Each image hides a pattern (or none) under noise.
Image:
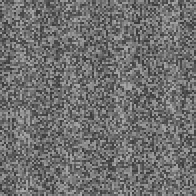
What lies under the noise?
vertical stripes
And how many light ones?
4
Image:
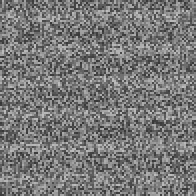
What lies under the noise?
horizontal stripes
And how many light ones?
6
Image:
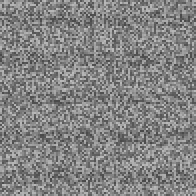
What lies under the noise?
horizontal stripes
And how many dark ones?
5
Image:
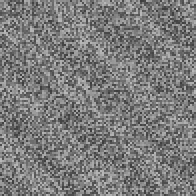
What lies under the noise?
diagonal stripes
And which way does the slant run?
top left to bottom right
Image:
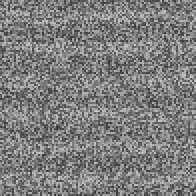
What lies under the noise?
horizontal stripes
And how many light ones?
6
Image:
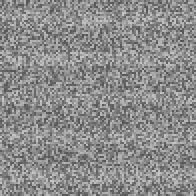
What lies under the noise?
horizontal stripes
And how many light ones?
5
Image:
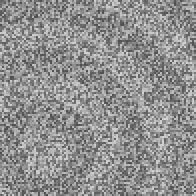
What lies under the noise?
rings round one point
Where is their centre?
bottom left
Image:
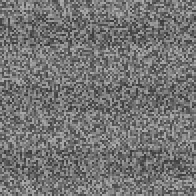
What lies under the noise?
horizontal stripes
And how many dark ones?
3
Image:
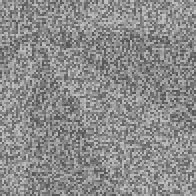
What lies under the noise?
spokes from one point
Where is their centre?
top left
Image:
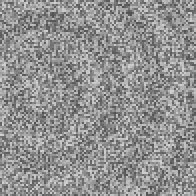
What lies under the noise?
rings round one point
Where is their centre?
middle left
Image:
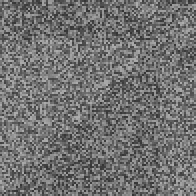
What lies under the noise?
spokes from one point
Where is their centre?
top right
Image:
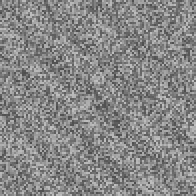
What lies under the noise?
diagonal stripes
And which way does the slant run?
top left to bottom right
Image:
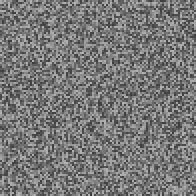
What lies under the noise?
only noise
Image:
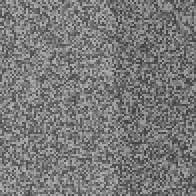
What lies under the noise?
a sharp edge
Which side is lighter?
left
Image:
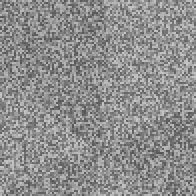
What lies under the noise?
spokes from one point
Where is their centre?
bottom middle
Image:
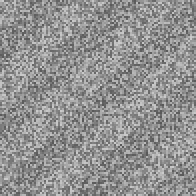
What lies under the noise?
diagonal stripes
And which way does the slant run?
bottom left to top right
